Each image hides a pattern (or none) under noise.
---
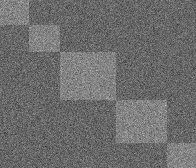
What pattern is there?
blocks along the diagonal
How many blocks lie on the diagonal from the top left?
5
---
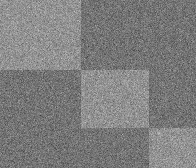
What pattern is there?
blocks along the diagonal
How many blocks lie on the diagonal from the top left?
3
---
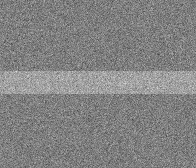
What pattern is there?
one band of rows
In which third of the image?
middle
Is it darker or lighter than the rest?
lighter
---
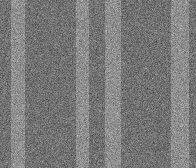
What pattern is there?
bands of columns
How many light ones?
4
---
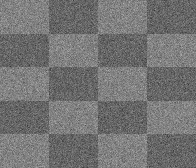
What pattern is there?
a checkerboard
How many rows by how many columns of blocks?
5 by 4
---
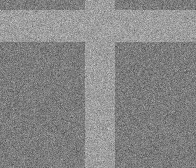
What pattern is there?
bands of rows crossing bands of columns
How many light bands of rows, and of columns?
1 and 1
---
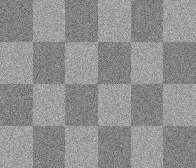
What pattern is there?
a checkerboard
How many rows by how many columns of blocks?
4 by 6
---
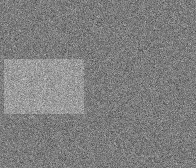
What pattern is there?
one block
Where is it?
middle left
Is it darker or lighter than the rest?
lighter
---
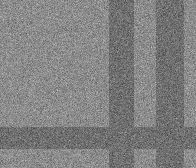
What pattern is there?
bands of rows crossing bands of columns
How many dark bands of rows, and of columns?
1 and 2
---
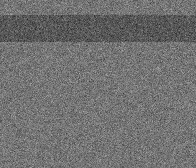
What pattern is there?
one band of rows
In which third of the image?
top
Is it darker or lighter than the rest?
darker
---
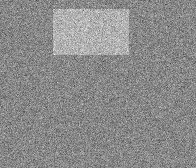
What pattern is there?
one block
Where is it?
top middle
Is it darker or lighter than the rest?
lighter
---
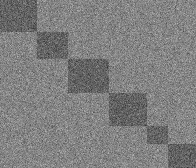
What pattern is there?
blocks along the diagonal
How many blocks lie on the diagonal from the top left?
6
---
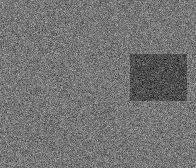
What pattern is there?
one block
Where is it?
middle right
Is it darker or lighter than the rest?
darker
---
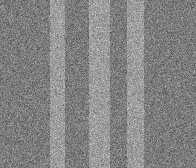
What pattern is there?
bands of columns
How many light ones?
3
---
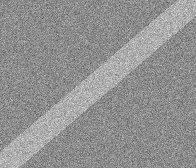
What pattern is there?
a diagonal band
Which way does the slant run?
bottom left to top right
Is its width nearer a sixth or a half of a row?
a sixth
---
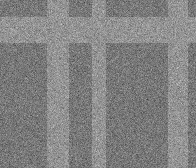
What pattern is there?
bands of rows crossing bands of columns
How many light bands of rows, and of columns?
1 and 3
